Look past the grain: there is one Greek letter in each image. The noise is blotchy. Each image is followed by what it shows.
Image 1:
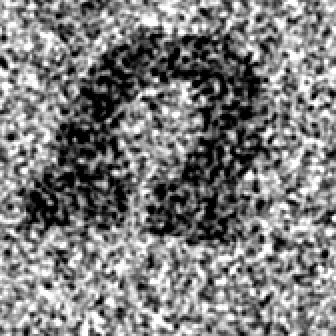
omega
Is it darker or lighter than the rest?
darker
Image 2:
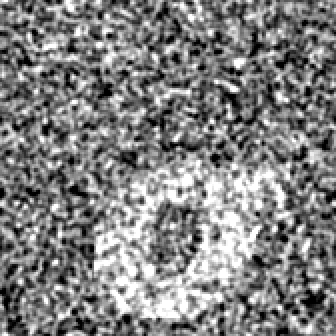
sigma
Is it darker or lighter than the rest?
lighter
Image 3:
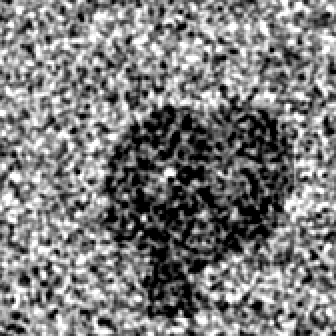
phi
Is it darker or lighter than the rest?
darker
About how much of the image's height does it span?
two thirds
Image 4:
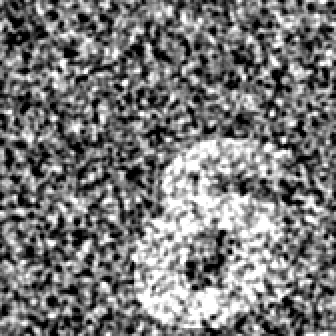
delta
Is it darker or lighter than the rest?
lighter
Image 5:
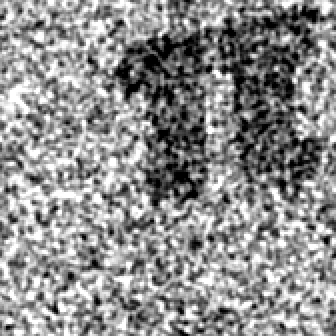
pi
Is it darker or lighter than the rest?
darker
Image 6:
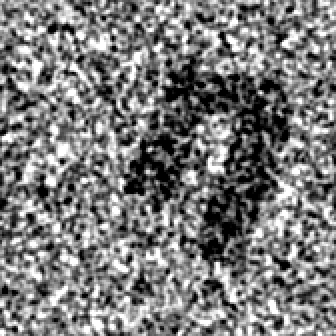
eta
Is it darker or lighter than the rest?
darker
